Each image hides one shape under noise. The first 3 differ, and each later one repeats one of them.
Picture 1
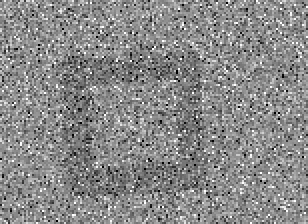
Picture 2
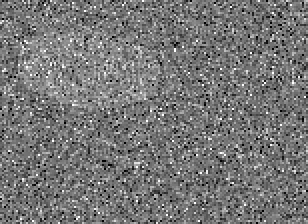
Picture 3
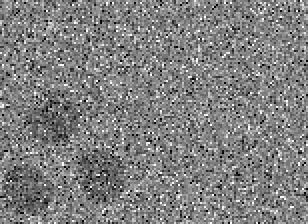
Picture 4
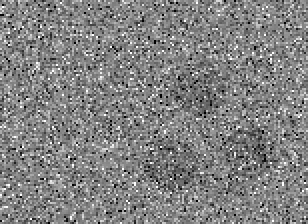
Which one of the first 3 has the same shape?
3
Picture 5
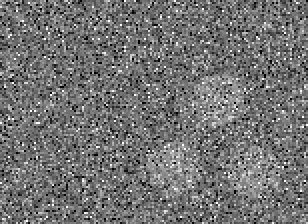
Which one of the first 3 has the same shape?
3
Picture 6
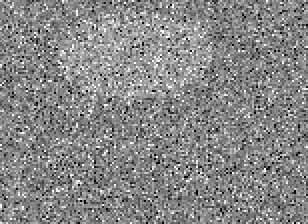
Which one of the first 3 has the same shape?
2
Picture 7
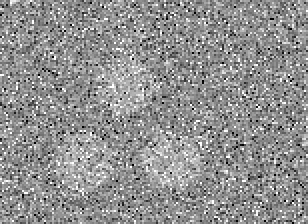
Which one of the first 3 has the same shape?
3
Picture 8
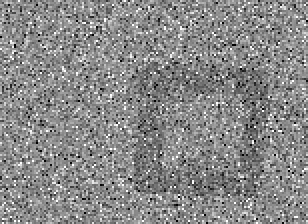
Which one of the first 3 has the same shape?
1
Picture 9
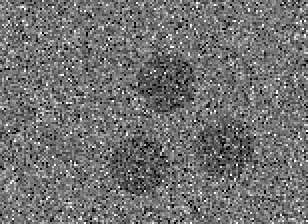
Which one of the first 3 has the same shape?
3
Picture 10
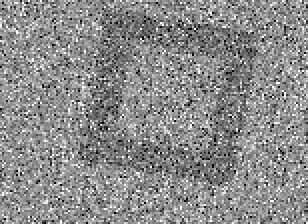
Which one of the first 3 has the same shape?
1
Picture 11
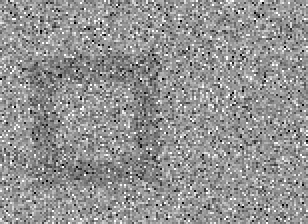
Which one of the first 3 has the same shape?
1
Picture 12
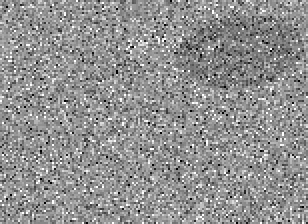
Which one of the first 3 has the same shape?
2
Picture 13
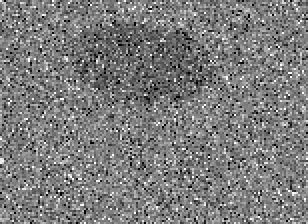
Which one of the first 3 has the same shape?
2
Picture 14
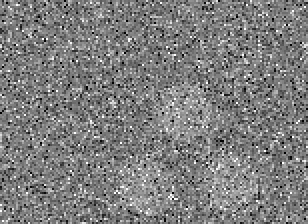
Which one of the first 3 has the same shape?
3
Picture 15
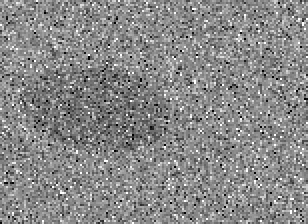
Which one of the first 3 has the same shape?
2
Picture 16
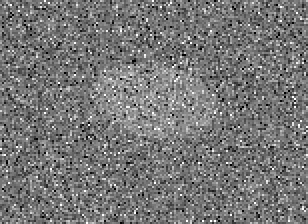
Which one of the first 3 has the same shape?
2
